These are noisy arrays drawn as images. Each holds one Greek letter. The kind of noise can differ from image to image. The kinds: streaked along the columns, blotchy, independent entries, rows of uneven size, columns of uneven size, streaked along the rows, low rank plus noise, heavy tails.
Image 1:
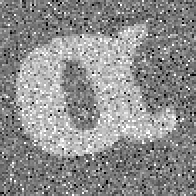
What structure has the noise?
heavy tails
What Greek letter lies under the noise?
alpha
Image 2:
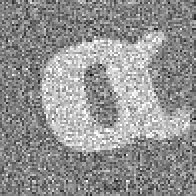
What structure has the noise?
low rank plus noise
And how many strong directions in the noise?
five to eight
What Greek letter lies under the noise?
alpha
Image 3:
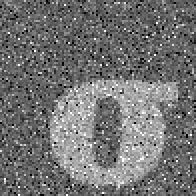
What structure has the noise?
heavy tails
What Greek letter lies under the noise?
sigma
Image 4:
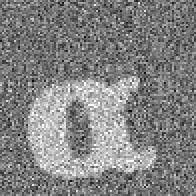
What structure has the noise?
low rank plus noise
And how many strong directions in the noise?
five to eight
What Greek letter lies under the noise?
alpha
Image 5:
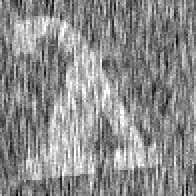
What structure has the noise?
streaked along the columns
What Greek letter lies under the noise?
lambda
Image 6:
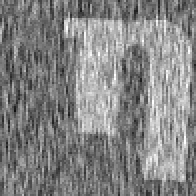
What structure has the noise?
streaked along the columns
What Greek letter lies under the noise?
eta
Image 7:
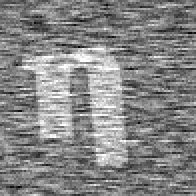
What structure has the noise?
streaked along the rows
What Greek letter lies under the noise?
eta
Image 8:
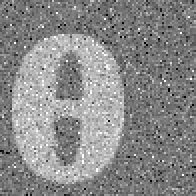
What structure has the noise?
heavy tails
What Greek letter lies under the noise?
theta
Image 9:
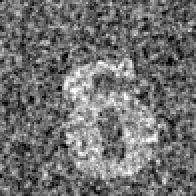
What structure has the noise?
blotchy
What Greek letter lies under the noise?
delta
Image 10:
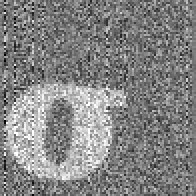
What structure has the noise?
columns of uneven size
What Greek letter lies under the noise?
sigma
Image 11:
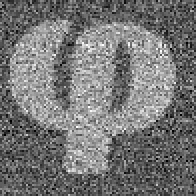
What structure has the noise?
low rank plus noise
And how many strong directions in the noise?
five to eight
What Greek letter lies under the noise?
phi
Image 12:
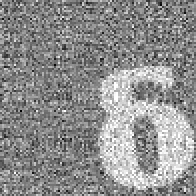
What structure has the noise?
low rank plus noise
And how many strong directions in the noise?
three or four
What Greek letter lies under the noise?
delta
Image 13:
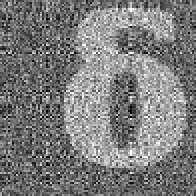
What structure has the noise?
low rank plus noise
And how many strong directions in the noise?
one
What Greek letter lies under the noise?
delta
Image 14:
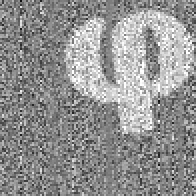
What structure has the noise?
columns of uneven size
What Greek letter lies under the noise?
phi
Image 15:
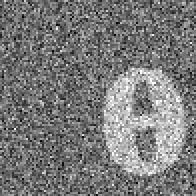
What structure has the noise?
independent entries
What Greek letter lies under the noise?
theta
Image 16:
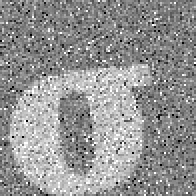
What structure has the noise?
heavy tails
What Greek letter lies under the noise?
sigma
